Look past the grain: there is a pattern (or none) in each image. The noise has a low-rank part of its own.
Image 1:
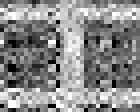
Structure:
bands of rows crossing bands of columns
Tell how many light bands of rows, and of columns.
2 and 1
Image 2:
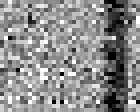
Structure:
one band of columns
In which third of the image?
right
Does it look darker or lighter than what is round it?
darker
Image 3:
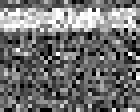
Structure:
one band of rows
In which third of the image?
top
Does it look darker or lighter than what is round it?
lighter
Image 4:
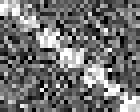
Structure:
blocks along the diagonal
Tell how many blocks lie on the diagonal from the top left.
7
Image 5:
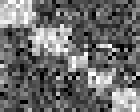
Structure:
blocks along the diagonal
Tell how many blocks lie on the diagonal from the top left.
5
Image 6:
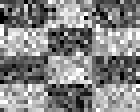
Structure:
a checkerboard
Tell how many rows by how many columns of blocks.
4 by 3
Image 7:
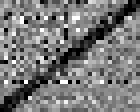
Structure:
a diagonal band
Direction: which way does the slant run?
bottom left to top right
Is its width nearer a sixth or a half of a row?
a sixth
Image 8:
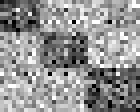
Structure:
blocks along the diagonal
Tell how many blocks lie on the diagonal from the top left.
3
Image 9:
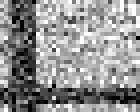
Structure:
bands of rows crossing bands of columns
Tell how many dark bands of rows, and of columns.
1 and 1
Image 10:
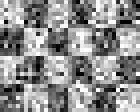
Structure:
a checkerboard
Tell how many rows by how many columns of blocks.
4 by 6
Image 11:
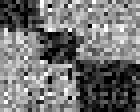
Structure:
blocks along the diagonal
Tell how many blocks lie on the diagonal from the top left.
3
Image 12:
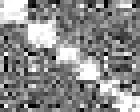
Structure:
blocks along the diagonal
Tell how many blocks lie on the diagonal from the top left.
6
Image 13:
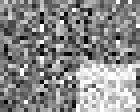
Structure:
one block
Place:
bottom right
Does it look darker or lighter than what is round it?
lighter
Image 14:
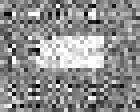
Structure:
one block
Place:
centre
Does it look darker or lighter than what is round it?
lighter
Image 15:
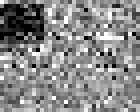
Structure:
one block
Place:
top left
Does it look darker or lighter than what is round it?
darker
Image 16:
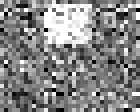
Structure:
one block
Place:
top middle
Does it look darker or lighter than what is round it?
lighter
